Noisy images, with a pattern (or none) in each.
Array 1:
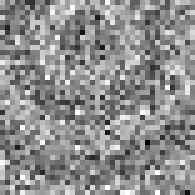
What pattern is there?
rings round one point
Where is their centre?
top middle
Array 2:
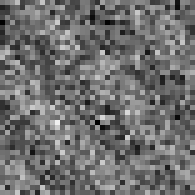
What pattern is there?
diagonal stripes
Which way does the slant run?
top left to bottom right
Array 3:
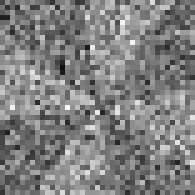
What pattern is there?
spokes from one point
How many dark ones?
4
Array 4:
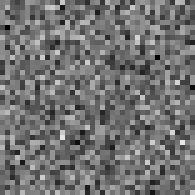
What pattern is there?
only noise
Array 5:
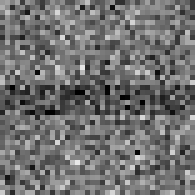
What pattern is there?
one horizontal stripe
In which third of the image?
middle
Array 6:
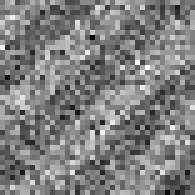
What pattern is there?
diagonal stripes
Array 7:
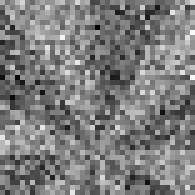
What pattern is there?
spokes from one point
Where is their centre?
bottom middle
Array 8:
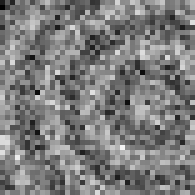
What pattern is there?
rings round one point
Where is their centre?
middle right
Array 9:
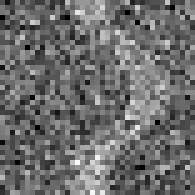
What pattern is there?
a wavy band
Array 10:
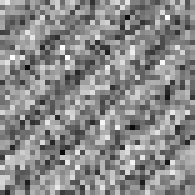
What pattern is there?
diagonal stripes
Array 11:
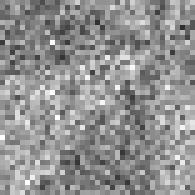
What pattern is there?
spokes from one point
